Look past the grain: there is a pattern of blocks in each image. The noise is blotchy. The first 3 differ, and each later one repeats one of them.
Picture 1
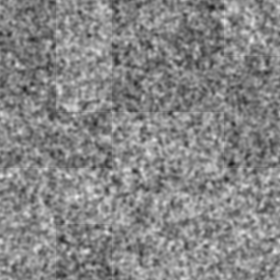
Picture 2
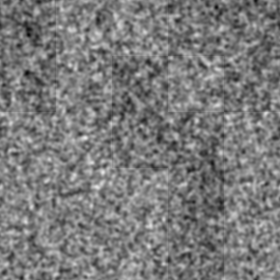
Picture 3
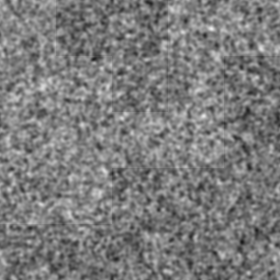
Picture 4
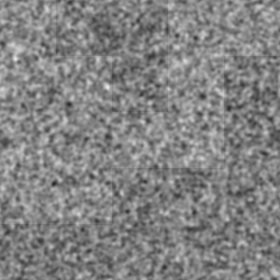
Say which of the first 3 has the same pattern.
3
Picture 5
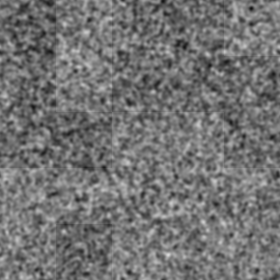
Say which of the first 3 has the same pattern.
1
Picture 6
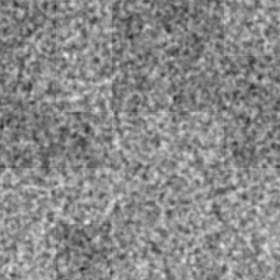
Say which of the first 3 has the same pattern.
1
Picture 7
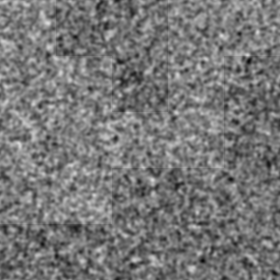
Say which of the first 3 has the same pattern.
3
